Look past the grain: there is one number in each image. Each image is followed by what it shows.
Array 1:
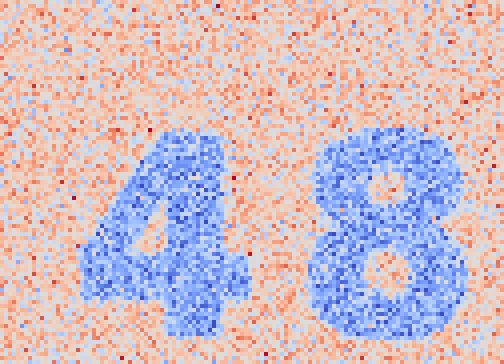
48
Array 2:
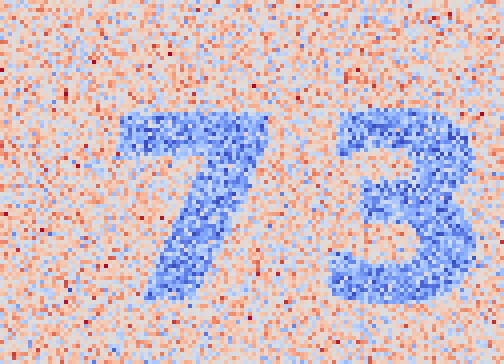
73
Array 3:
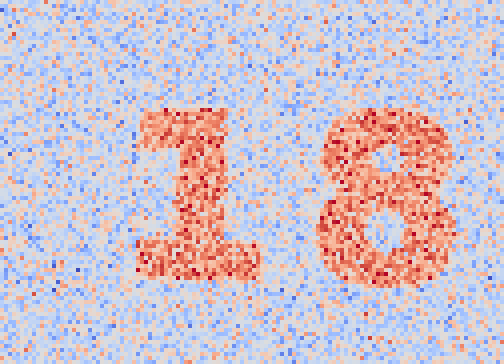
18
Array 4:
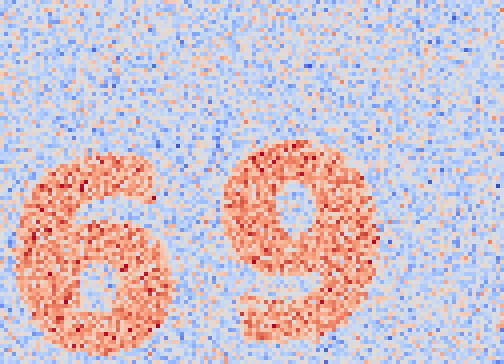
69
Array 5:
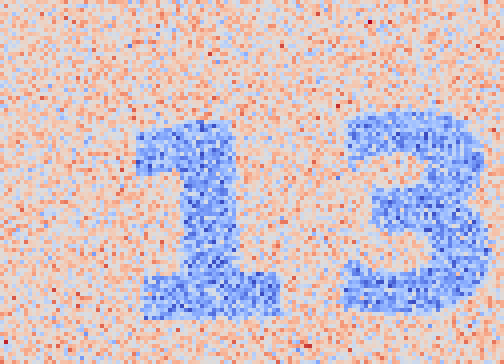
13
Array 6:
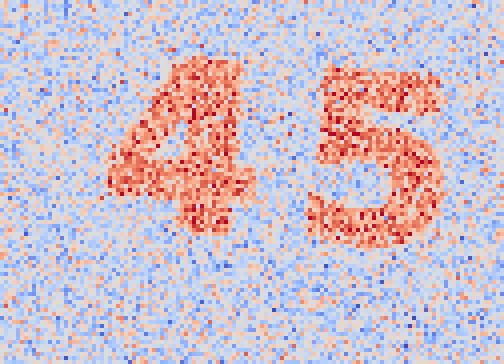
45
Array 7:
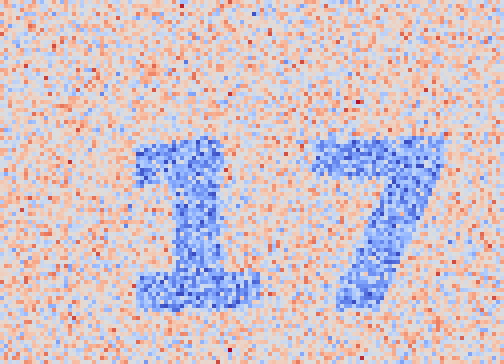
17
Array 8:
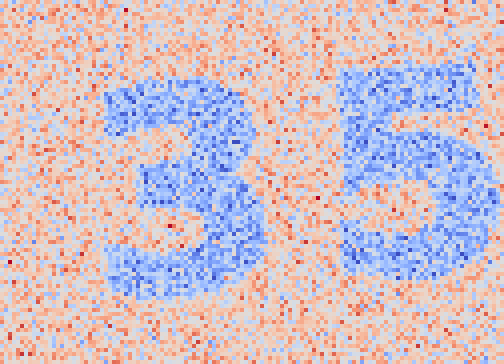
35
